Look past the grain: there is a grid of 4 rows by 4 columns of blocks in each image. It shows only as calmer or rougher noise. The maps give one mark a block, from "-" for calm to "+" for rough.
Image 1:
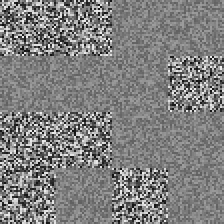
+ + - -
- - - +
+ + - -
+ - + -
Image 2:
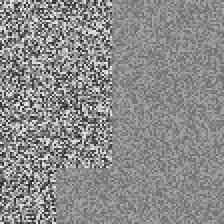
+ + - -
+ + - -
+ + - -
+ - - -
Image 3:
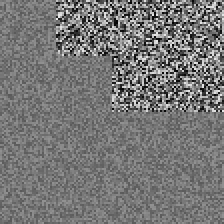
- + + +
- - + +
- - - -
- - - -
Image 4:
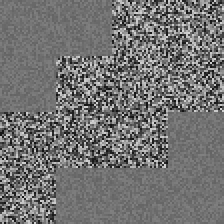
- - + +
- + + +
+ + + -
+ - - -
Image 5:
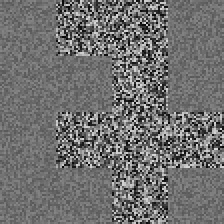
- + + -
- - + -
- + + +
- - + -
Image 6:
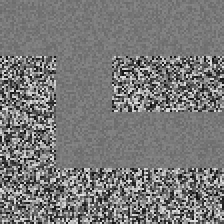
- - - -
+ - + +
+ - - -
+ + + +
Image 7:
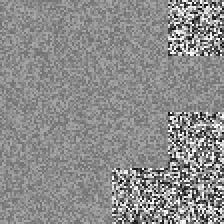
- - - +
- - - -
- - - +
- - + +
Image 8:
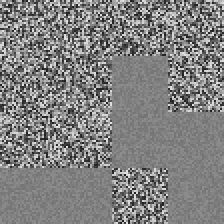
+ + + +
+ + - +
+ + - -
- - + -
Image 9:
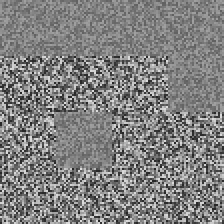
- - - -
+ + + -
+ - + +
+ + + +
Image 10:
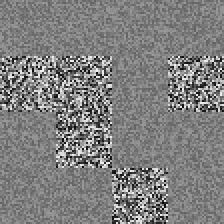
- - - -
+ + - +
- + - -
- - + -
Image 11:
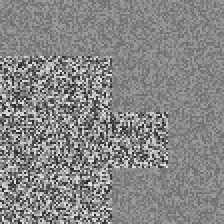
- - - -
+ + - -
+ + + -
+ + - -
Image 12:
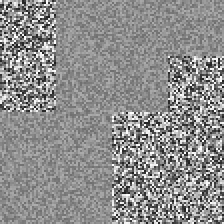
+ - - -
+ - - +
- - + +
- - + +
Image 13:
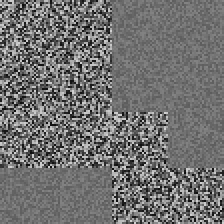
+ + - -
+ + - -
+ + + -
- - + +
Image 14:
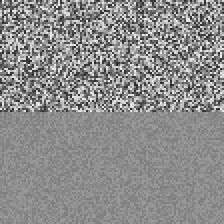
+ + + +
+ + + +
- - - -
- - - -
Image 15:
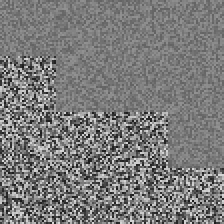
- - - -
+ - - -
+ + + -
+ + + +
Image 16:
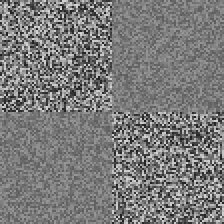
+ + - -
+ + - -
- - + +
- - + +
